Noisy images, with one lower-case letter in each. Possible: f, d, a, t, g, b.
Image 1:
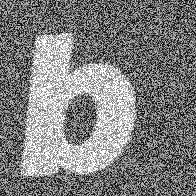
b
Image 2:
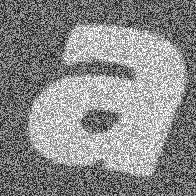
a
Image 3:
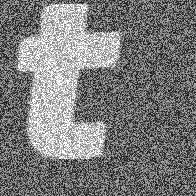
t
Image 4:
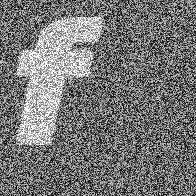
f
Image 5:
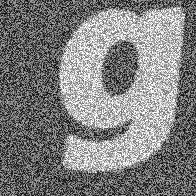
g
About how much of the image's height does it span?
nearly all
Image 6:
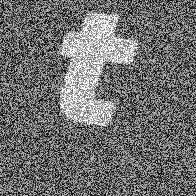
t
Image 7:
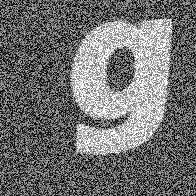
g
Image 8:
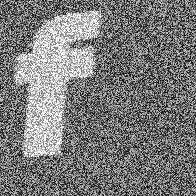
f
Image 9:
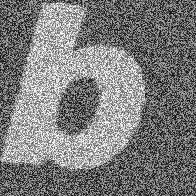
b
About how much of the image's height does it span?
nearly all
